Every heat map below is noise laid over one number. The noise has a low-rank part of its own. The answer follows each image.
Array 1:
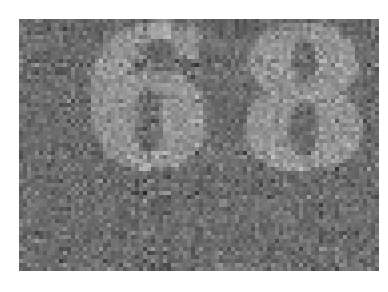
68
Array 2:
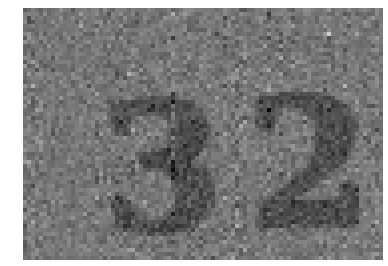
32
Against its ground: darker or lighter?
darker
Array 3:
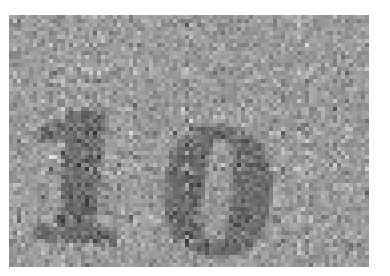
10
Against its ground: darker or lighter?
darker
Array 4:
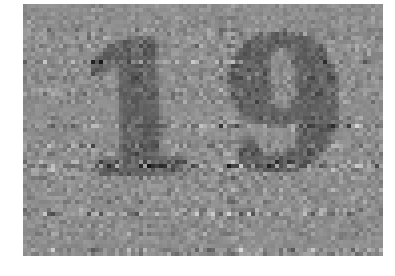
19
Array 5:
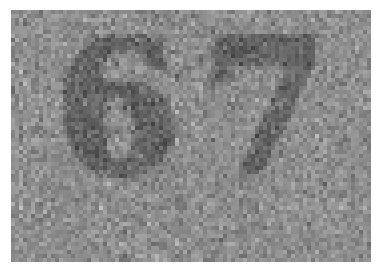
67
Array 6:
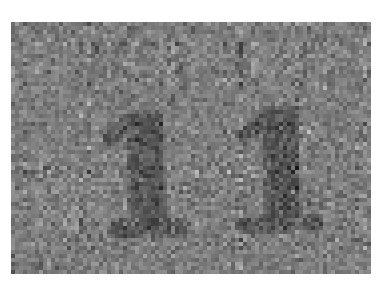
11
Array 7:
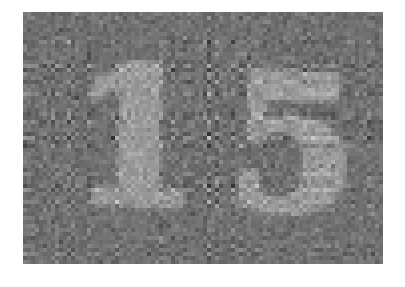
15
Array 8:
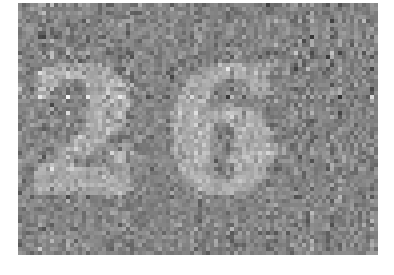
26
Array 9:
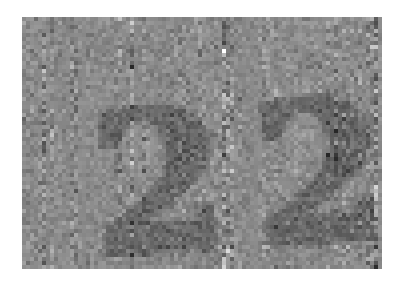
22
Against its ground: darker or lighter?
darker
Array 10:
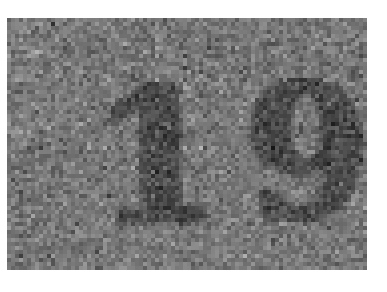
19
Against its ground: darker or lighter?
darker
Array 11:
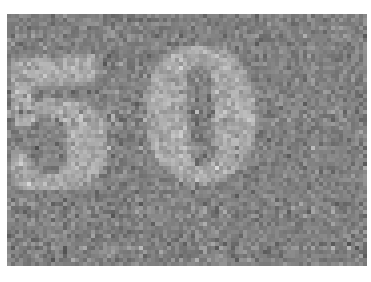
50
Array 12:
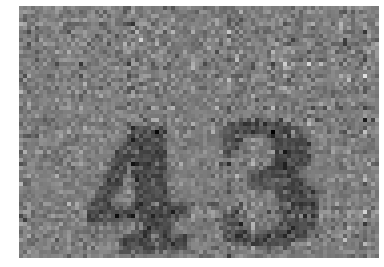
43
